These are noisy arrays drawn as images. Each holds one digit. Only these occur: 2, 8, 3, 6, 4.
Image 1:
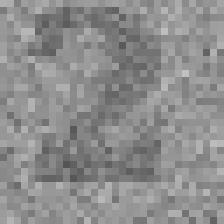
dark 2
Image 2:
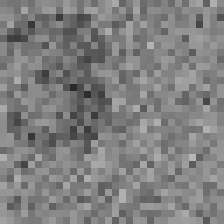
dark 3
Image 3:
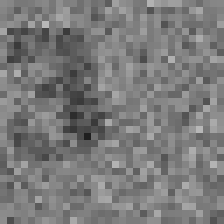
dark 3
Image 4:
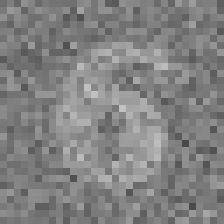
light 6
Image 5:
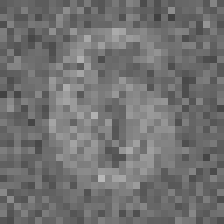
light 6
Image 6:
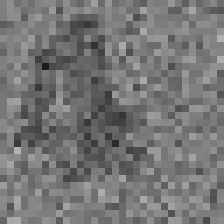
dark 4
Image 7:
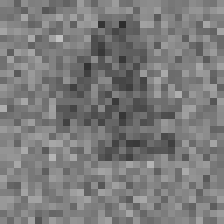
dark 4
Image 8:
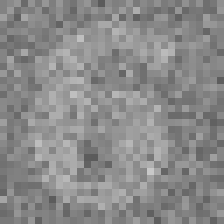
light 6
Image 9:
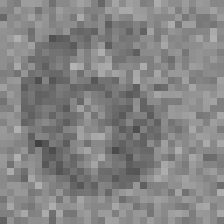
dark 6
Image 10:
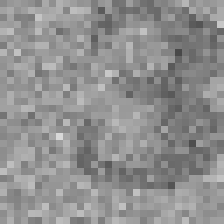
dark 3
